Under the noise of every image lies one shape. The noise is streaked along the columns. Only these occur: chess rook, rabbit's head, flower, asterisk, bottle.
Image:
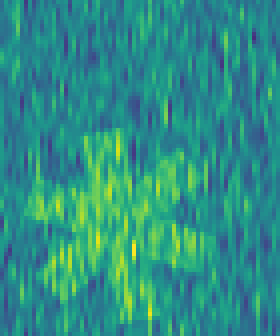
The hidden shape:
asterisk
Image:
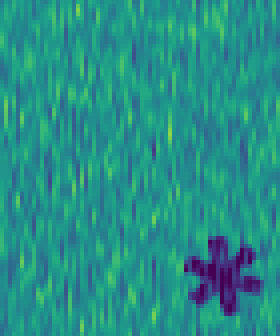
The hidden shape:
asterisk
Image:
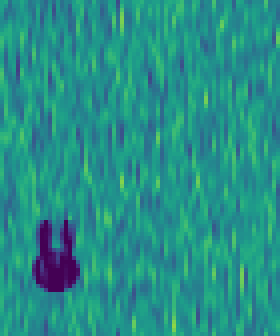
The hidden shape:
rabbit's head
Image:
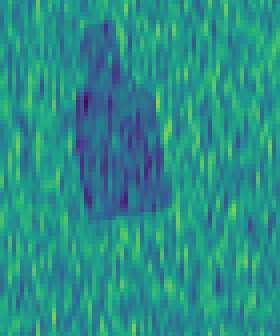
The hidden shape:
bottle
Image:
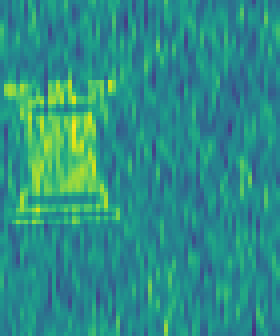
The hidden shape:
chess rook
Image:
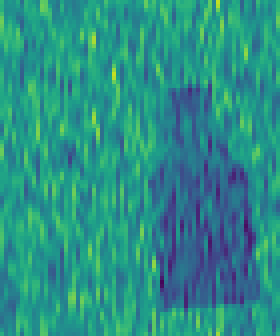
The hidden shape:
bottle
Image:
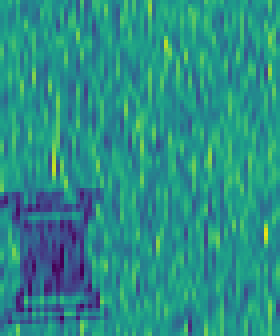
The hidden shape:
chess rook
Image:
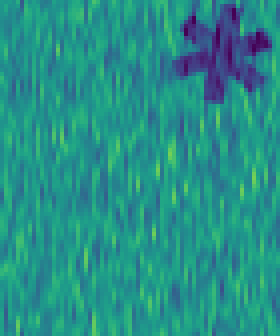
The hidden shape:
asterisk
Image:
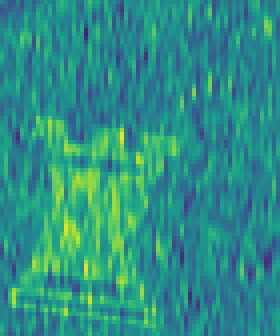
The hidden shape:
chess rook
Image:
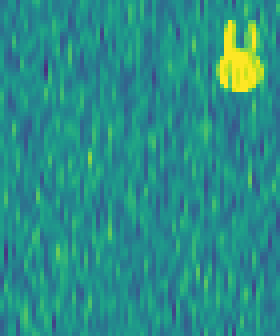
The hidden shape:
rabbit's head
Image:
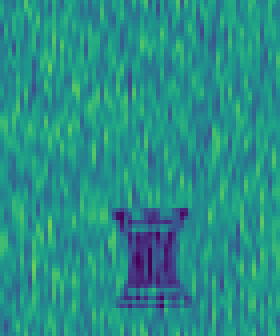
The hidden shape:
chess rook
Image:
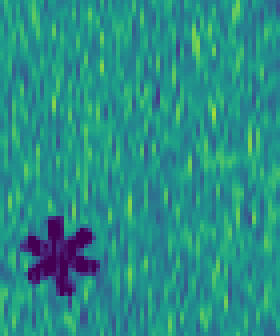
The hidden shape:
asterisk
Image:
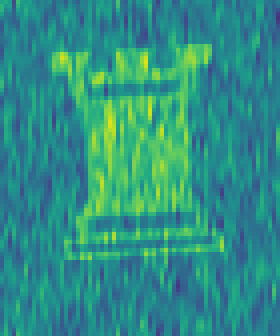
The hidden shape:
chess rook
